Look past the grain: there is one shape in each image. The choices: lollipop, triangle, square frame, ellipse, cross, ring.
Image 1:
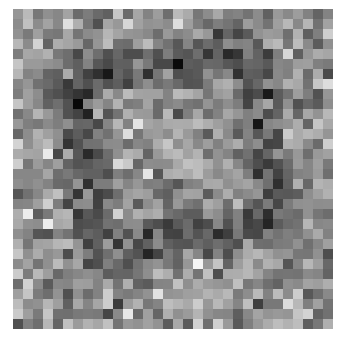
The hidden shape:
square frame
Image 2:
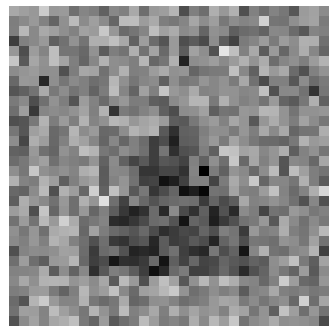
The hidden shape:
triangle
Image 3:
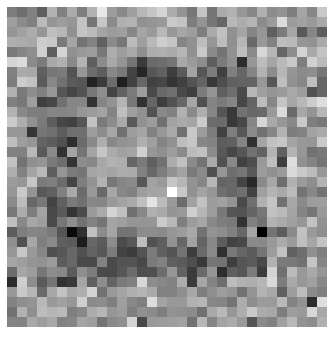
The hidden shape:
square frame
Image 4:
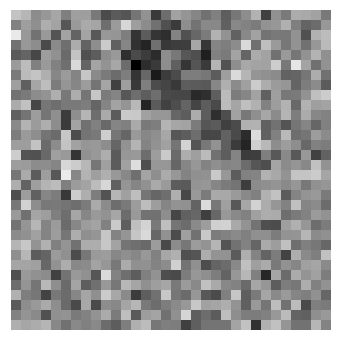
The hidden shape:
lollipop
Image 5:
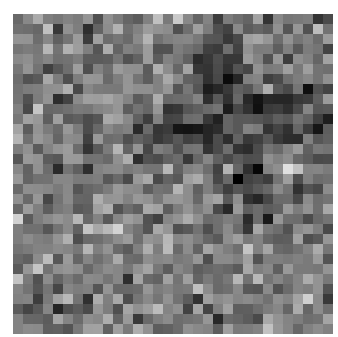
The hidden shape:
cross
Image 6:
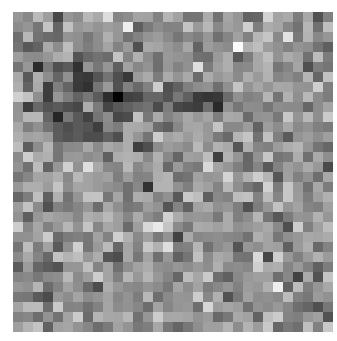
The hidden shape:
lollipop
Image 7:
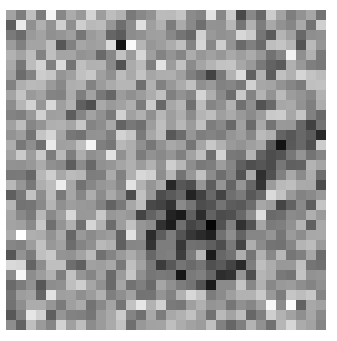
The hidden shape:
lollipop
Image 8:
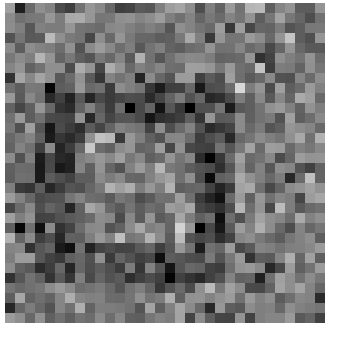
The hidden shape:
square frame
